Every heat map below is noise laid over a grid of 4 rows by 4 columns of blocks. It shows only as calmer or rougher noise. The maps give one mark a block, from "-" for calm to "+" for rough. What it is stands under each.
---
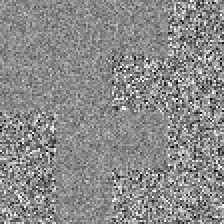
---+
--++
+--+
+-++
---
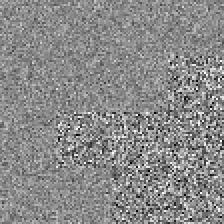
----
---+
-+++
--++
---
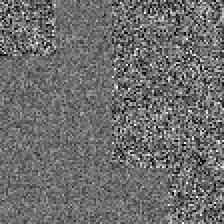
+-++
--++
--++
---+
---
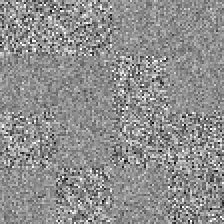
++--
--+-
+-++
-+-+
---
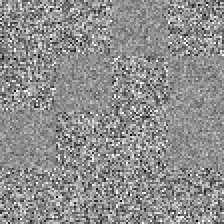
++-+
+-+-
-++-
++++
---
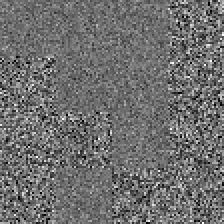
---+
+--+
++-+
+-++
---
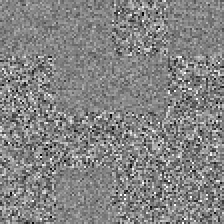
--+-
+--+
++++
+-++
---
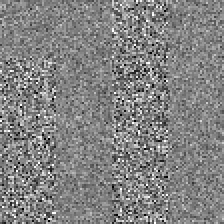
--+-
+-+-
+-+-
+-+-
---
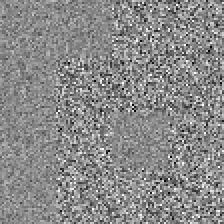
--++
-+++
-+-+
-+++
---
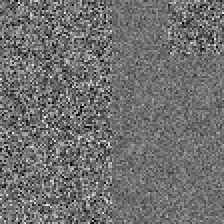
++-+
++--
++--
++--
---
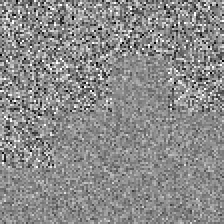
++++
++-+
+---
----
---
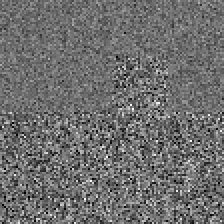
----
--+-
++++
++++
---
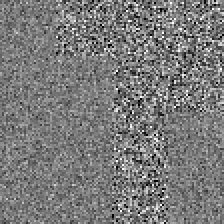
-+++
--++
--+-
--+-
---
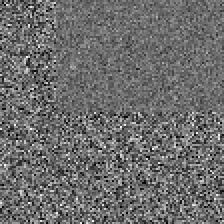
+---
+---
++++
++++
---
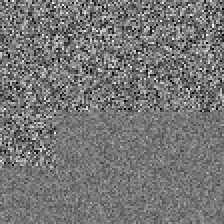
++++
++++
+---
----
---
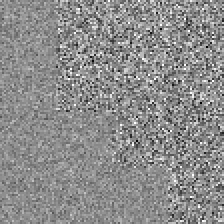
-+++
-+++
--++
---+
